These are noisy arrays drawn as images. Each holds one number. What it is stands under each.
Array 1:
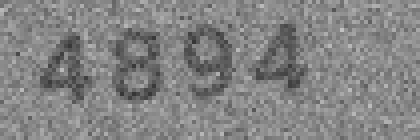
4894
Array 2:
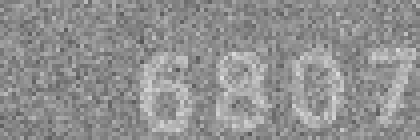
6807
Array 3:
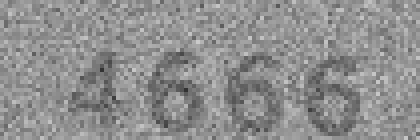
4666
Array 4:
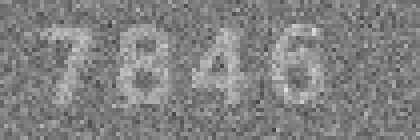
7846
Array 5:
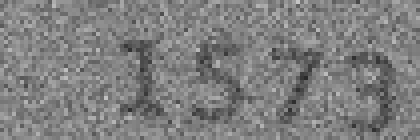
1573
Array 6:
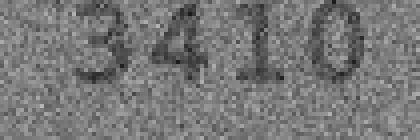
3410
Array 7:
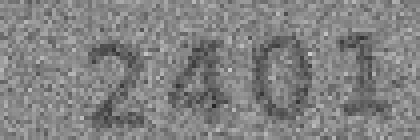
2401
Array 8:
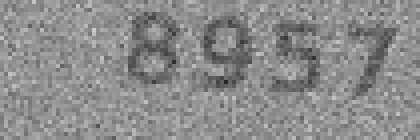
8957
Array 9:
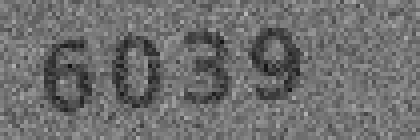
6039
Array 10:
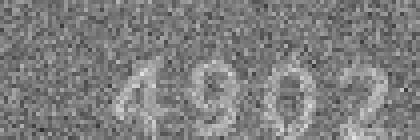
4902
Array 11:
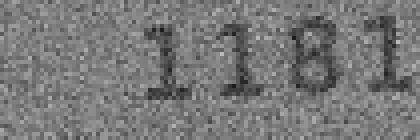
1181
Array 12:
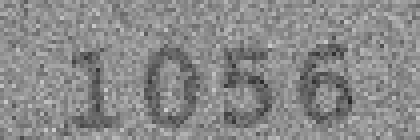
1056
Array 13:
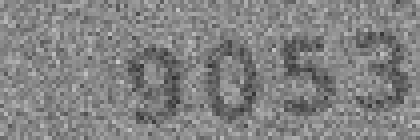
9053
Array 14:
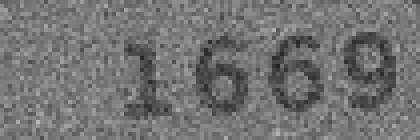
1669
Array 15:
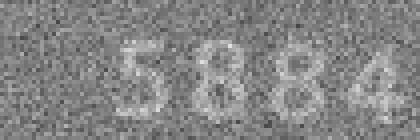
5884
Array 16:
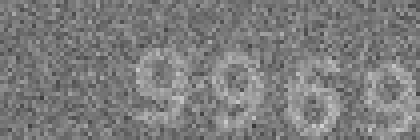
9969
